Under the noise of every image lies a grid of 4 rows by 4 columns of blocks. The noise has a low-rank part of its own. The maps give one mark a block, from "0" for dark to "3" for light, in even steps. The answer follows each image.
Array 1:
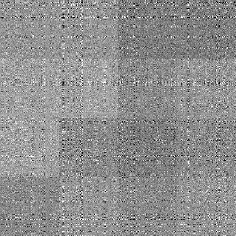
2 2 0 0
3 3 1 2
3 1 0 1
1 2 1 2
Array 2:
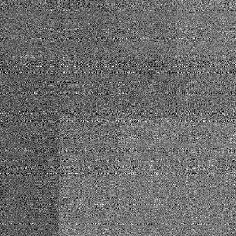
1 1 2 3
0 1 1 2
0 2 3 3
0 3 3 3
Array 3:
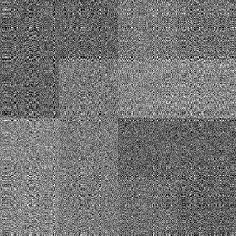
0 0 2 1
0 2 3 3
3 2 0 0
3 2 1 0
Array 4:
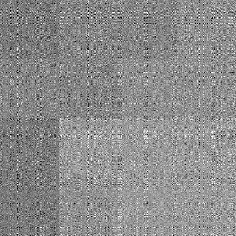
0 1 1 2
1 1 2 2
0 3 3 3
0 2 3 3
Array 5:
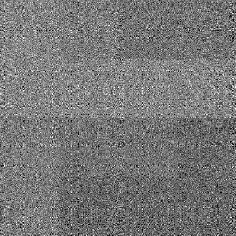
3 2 1 1
3 3 3 3
2 1 1 0
2 0 0 0
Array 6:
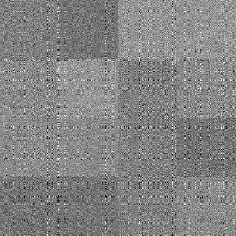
1 0 3 3
2 3 1 2
2 2 1 0
0 0 1 2
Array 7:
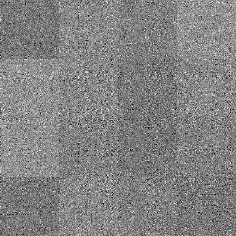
0 2 1 3
3 2 0 2
3 1 0 1
0 2 1 0
